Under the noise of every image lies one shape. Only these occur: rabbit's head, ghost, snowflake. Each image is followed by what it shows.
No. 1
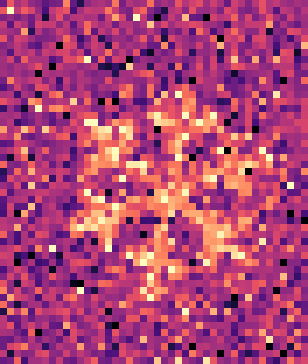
snowflake
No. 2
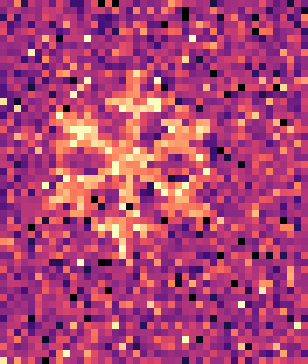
snowflake
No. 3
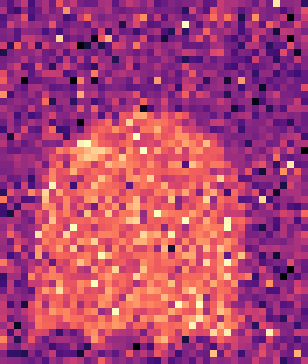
ghost
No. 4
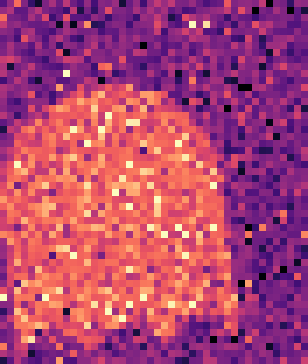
ghost
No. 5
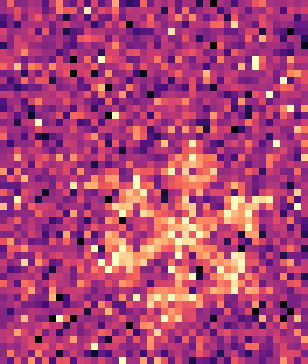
snowflake
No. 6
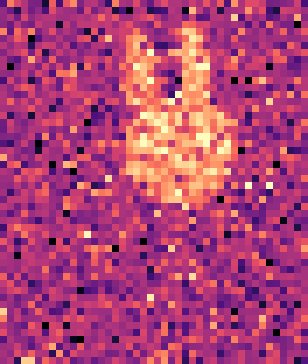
rabbit's head
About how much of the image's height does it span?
half
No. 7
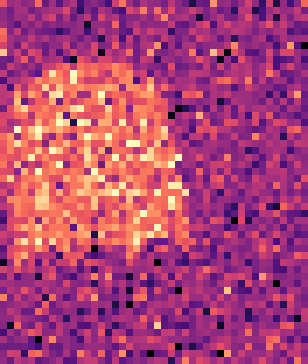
ghost
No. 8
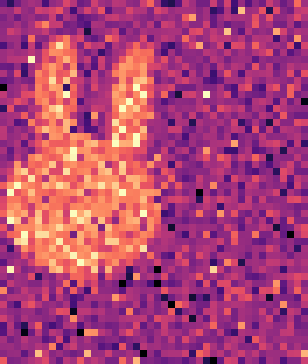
rabbit's head
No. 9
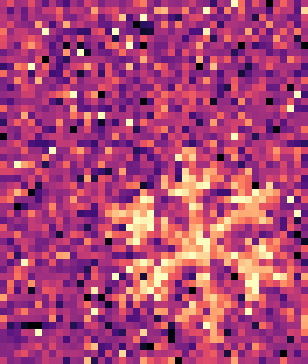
snowflake
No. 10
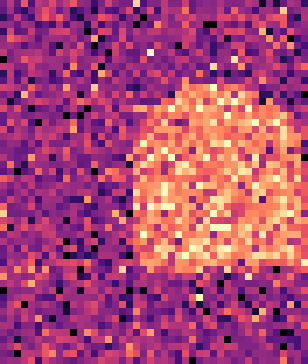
ghost
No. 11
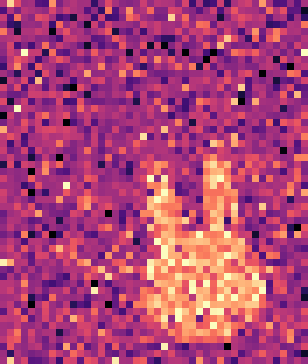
rabbit's head
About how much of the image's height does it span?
half
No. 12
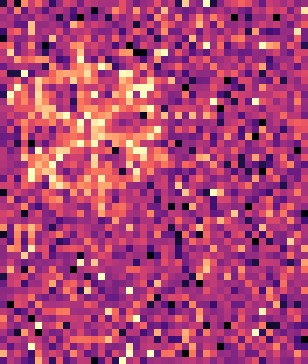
snowflake
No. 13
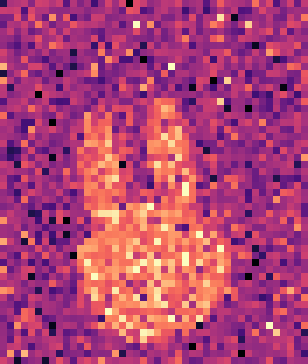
rabbit's head
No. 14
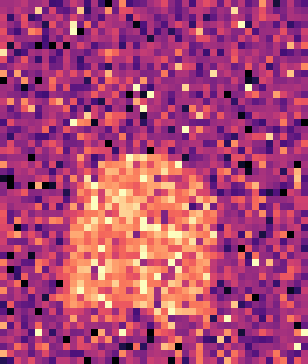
ghost
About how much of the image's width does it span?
half
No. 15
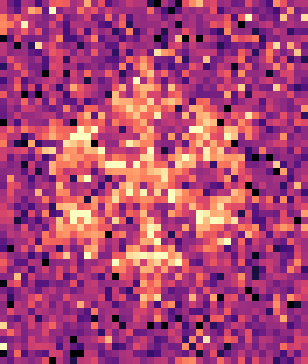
snowflake
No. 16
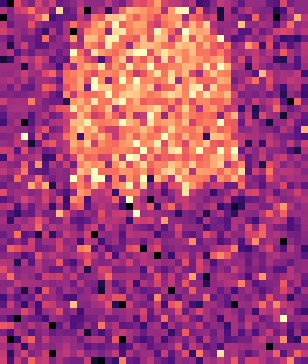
ghost
